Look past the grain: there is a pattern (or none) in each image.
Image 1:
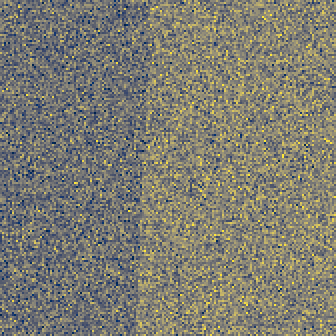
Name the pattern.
a sharp edge
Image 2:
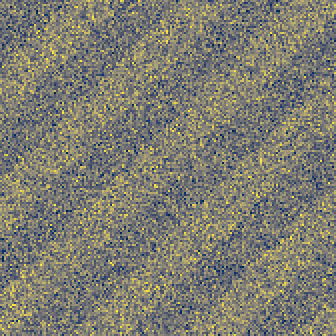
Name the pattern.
diagonal stripes
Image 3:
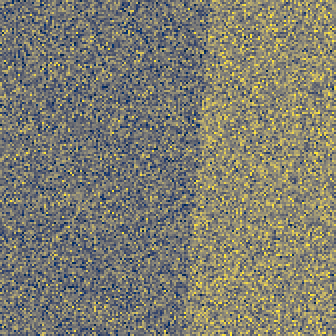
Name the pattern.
a sharp edge
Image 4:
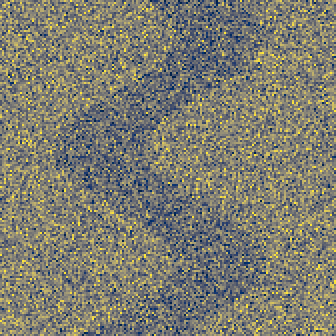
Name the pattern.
a wavy band
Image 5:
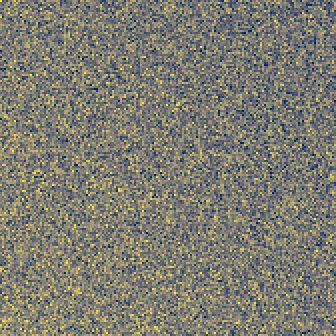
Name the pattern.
a smooth slope
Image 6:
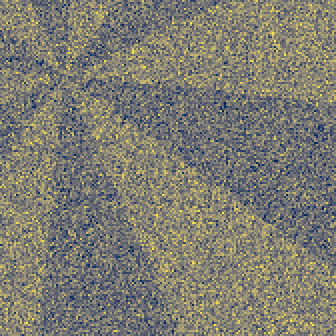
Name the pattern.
spokes from one point
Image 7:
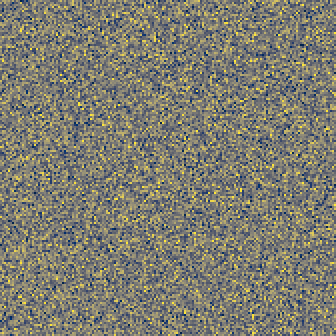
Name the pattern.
only noise
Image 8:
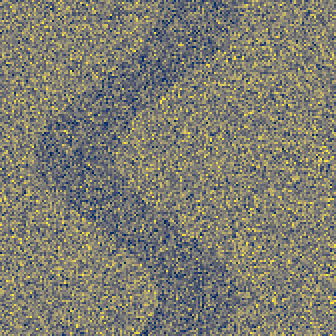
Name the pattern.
a wavy band
